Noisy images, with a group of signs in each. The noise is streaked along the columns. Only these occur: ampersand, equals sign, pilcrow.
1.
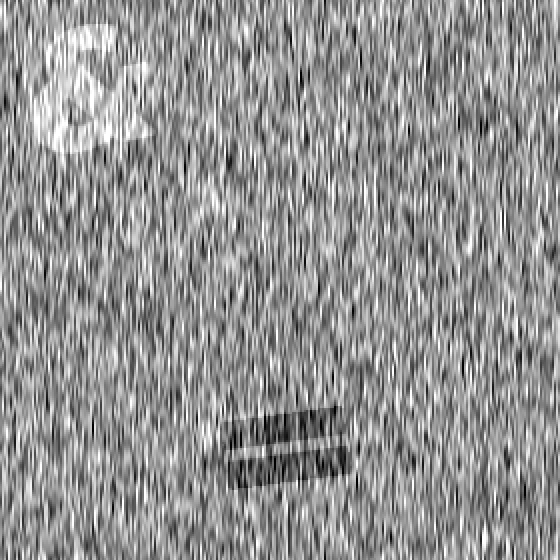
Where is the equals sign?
bottom middle
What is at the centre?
nothing
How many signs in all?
2
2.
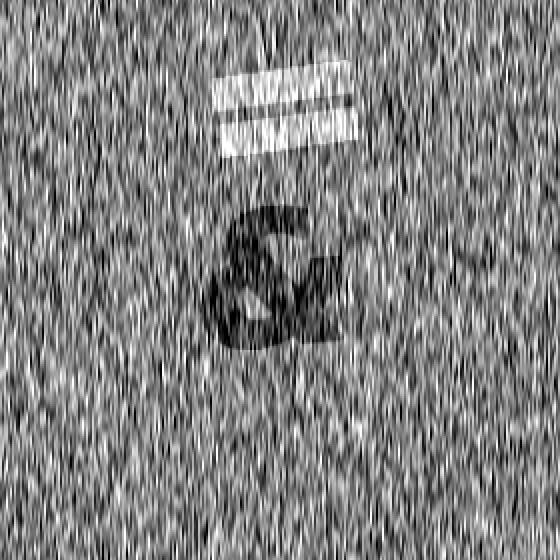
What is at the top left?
nothing
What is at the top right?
nothing
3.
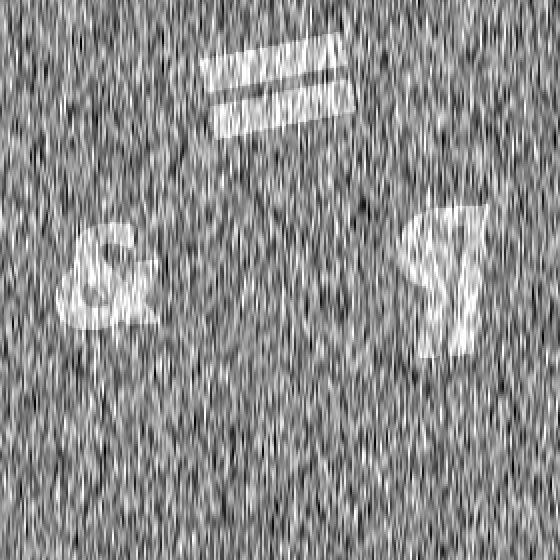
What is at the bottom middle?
nothing
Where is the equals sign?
top middle
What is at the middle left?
ampersand
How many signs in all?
3
